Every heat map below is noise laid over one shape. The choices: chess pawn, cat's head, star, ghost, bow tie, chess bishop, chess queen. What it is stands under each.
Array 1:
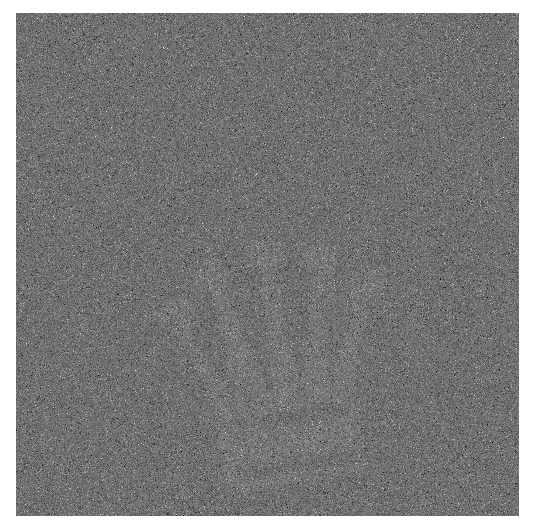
chess queen
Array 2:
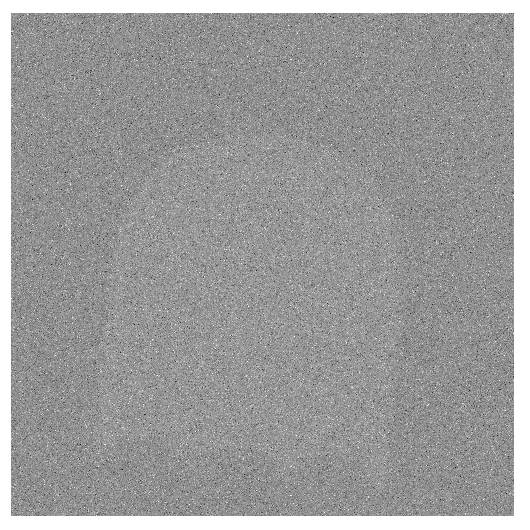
ghost
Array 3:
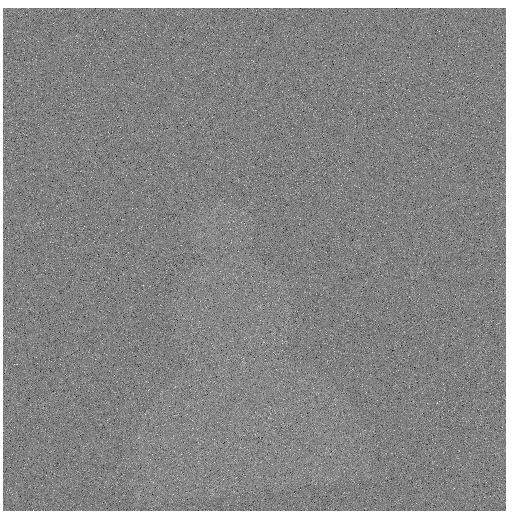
chess pawn
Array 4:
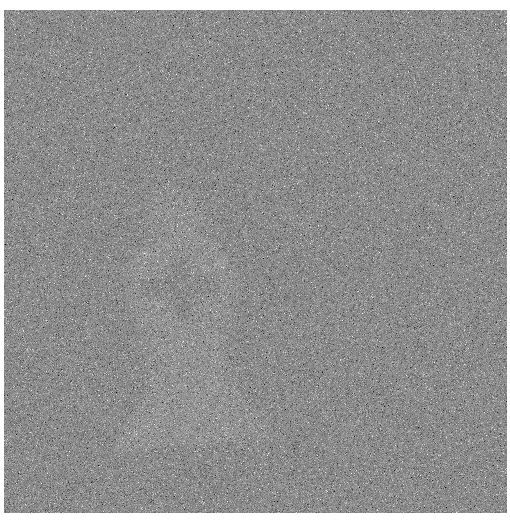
chess bishop
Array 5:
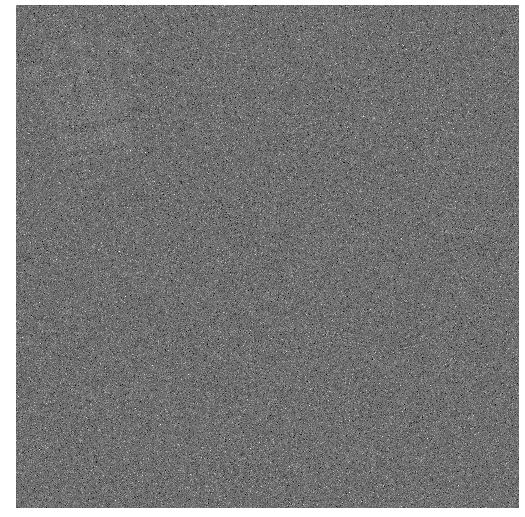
chess queen
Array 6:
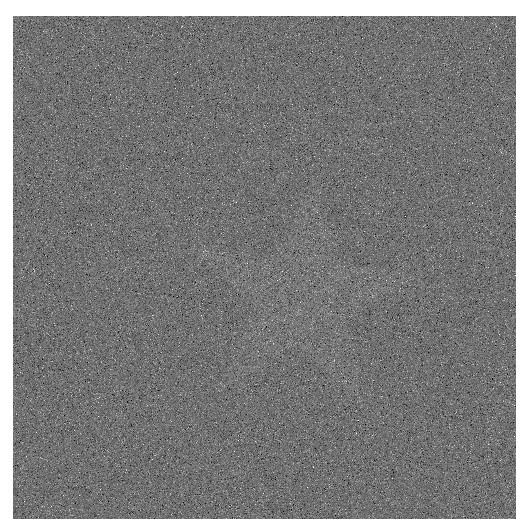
star
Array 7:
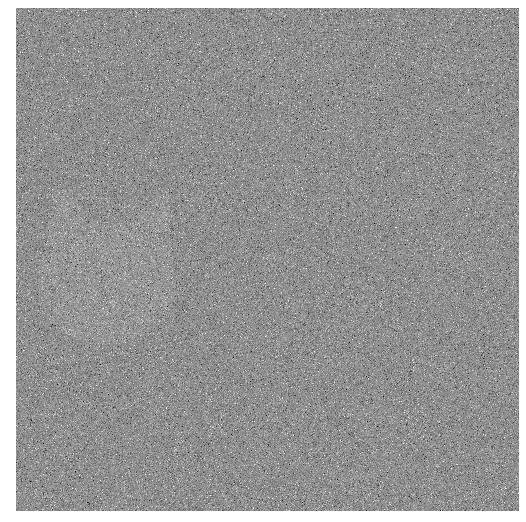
cat's head
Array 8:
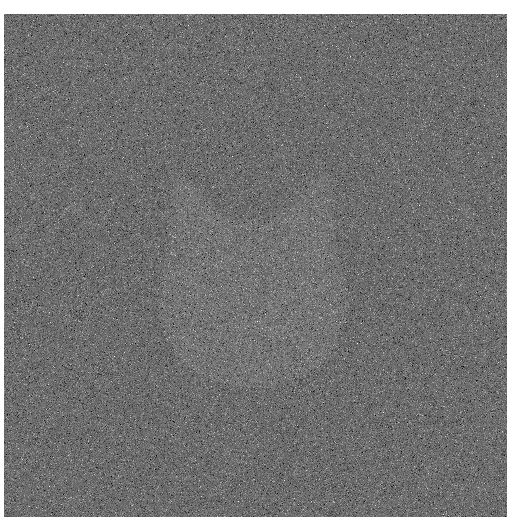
cat's head
